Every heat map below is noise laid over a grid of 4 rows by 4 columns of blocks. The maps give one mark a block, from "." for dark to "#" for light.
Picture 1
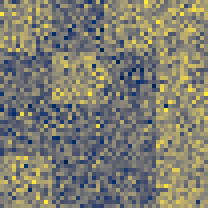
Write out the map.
# . # #
. # . #
. . . #
# . . #
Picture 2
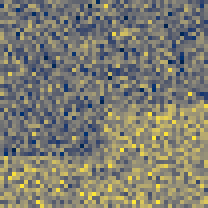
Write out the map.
. . . .
. . . .
. . # #
# # # #
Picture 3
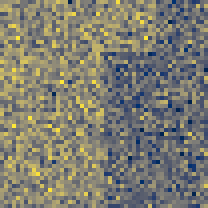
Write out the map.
# # # .
# # . .
# # . .
# # . .
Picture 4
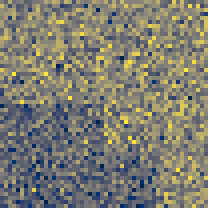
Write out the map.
# # # #
# # # #
. . # #
. . . #
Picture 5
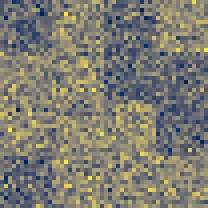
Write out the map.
. # . #
# # . .
# # # .
. # # #
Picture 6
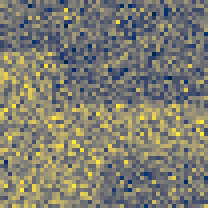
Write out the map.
. . . .
# . . .
# # # #
# # . .
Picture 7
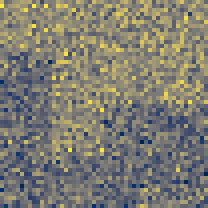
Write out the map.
# # # #
. # # #
. # . .
. . . .
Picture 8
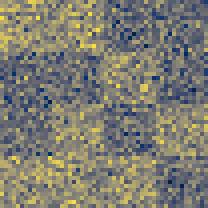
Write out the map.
# # . .
. . # .
. # . #
# # # .
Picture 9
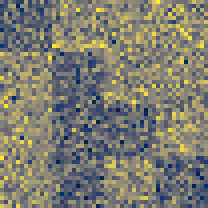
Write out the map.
. # # #
# . # #
# . . #
# . # .
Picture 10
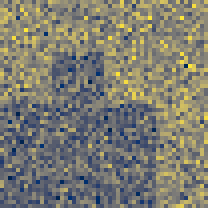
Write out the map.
# # # #
# . # #
. . . #
. . . #
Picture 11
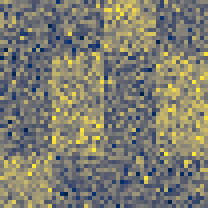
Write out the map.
. . # .
. # . #
. # . #
# . . .
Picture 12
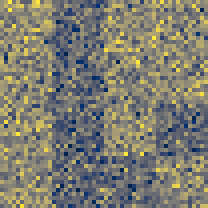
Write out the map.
# . # #
# . # #
# . # .
# . . #
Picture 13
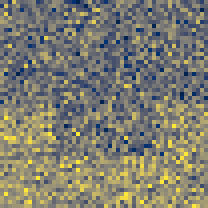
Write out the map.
. . . .
. . . .
# . . #
# # # #
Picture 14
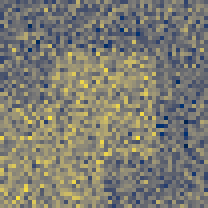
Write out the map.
. . . .
. # # .
# # # .
# # . .
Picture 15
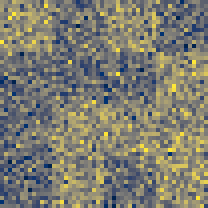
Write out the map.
# . # .
. . . #
. # # #
. # . #
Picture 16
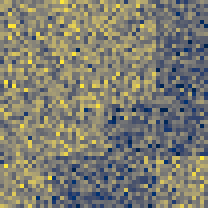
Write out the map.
# # # .
# # # .
# # . .
# . . #
